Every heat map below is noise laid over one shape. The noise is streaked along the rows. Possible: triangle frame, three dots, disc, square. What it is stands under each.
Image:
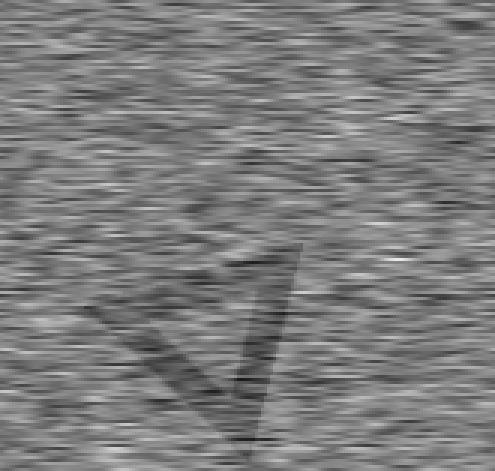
triangle frame
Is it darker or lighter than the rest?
darker
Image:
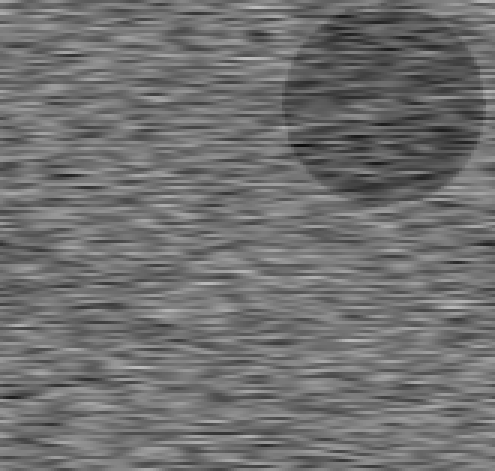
disc
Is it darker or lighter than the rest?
darker
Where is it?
top right
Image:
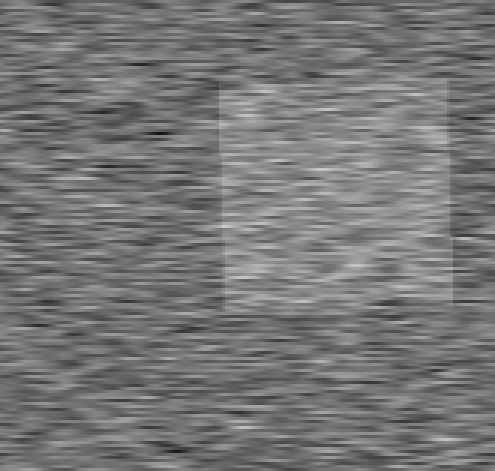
square
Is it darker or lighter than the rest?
lighter
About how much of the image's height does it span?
half
